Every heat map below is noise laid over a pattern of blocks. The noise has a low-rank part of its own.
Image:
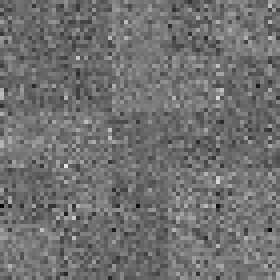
mirrored about the diagonal from the top left
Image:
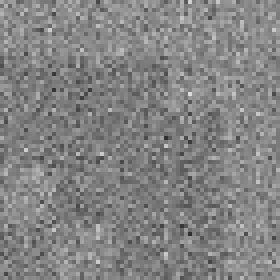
mirrored about the diagonal from the bottom left
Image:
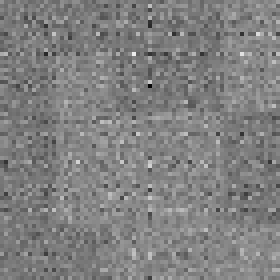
no symmetry
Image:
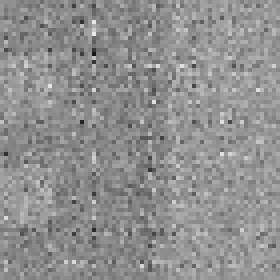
top and bottom mirror each other
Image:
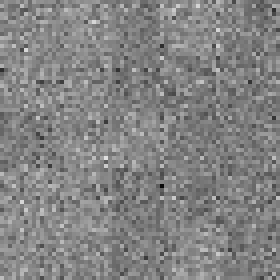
top and bottom mirror each other
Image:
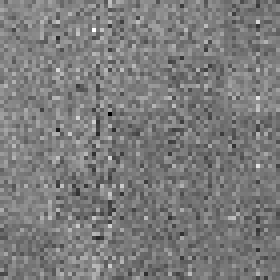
mirrored about the diagonal from the top left
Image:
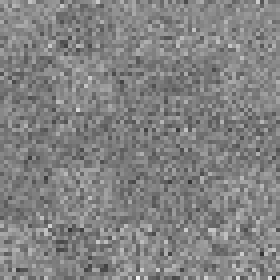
top and bottom mirror each other
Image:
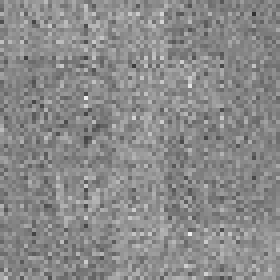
the same after a half turn
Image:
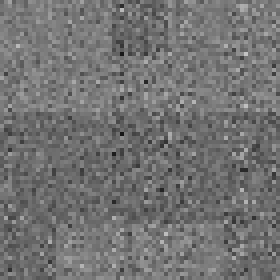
left and right mirror each other
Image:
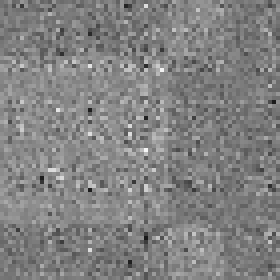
top and bottom mirror each other
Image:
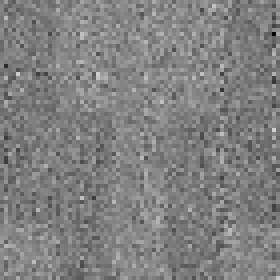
left and right mirror each other
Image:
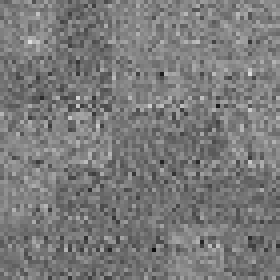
no symmetry
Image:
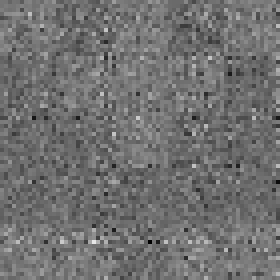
left and right mirror each other
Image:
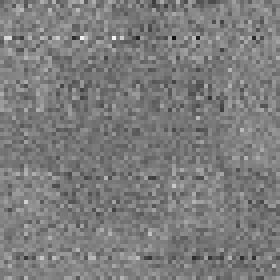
mirrored about the diagonal from the top left
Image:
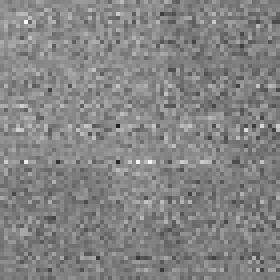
mirrored about the diagonal from the top left
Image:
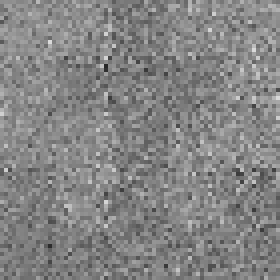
left and right mirror each other
